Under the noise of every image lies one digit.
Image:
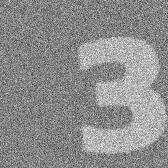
3
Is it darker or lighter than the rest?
lighter
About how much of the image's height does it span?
two thirds
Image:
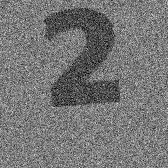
2
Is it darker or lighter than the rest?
darker
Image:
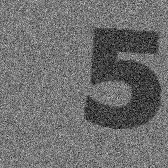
5
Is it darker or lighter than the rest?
darker
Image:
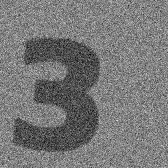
3
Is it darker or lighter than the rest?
darker
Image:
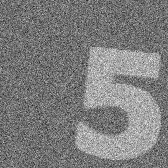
5
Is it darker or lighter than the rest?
lighter
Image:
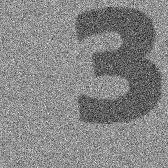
3
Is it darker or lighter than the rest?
darker
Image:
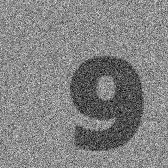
9
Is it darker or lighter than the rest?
darker
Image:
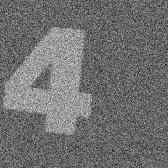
4
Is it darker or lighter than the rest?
lighter
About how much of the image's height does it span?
two thirds
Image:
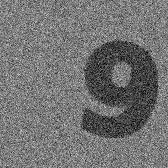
9
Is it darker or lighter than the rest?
darker
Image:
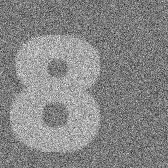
8
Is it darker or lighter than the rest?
lighter
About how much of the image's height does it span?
two thirds
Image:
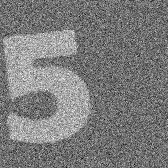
5
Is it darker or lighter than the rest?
lighter
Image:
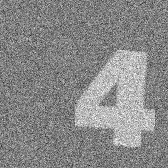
4
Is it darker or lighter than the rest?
lighter
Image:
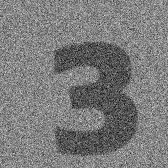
3
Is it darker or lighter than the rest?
darker
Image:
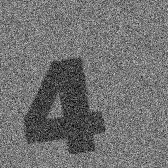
4
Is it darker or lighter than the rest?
darker
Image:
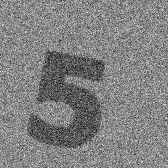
5
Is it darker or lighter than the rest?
darker
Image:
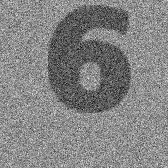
6
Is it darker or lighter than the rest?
darker
